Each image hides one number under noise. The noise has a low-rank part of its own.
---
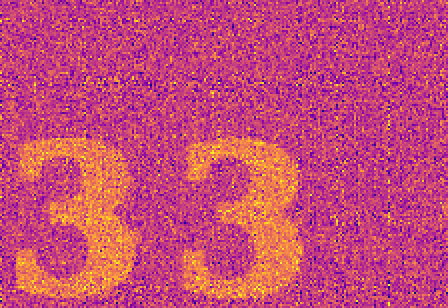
33
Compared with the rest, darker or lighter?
lighter
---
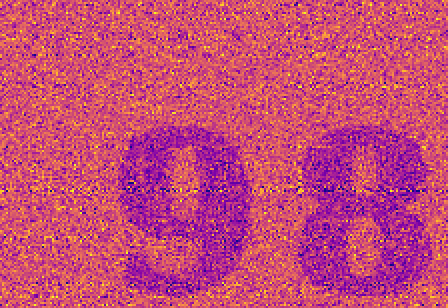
98
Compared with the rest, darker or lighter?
darker
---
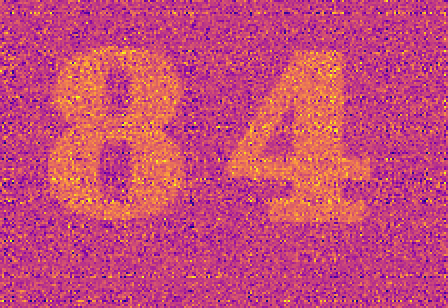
84
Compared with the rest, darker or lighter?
lighter
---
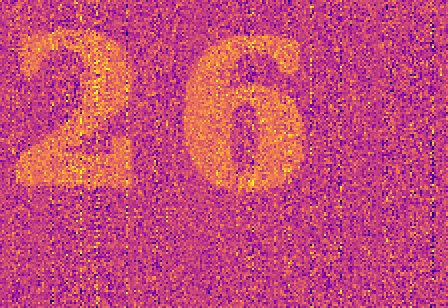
26
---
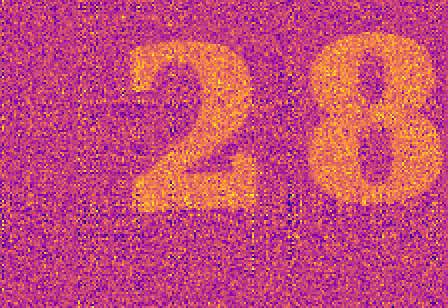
28
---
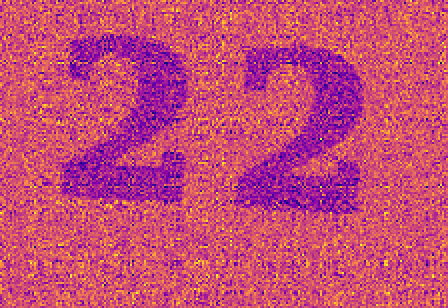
22
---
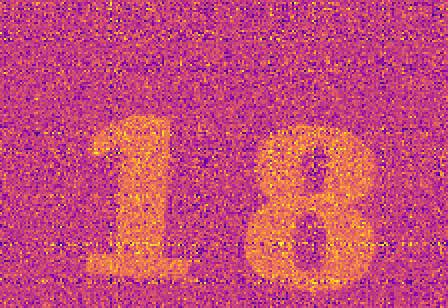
18
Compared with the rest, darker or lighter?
lighter
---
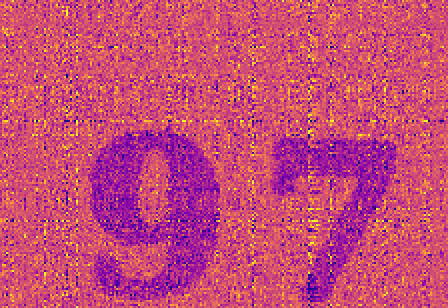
97
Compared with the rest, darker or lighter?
darker
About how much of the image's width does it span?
two thirds
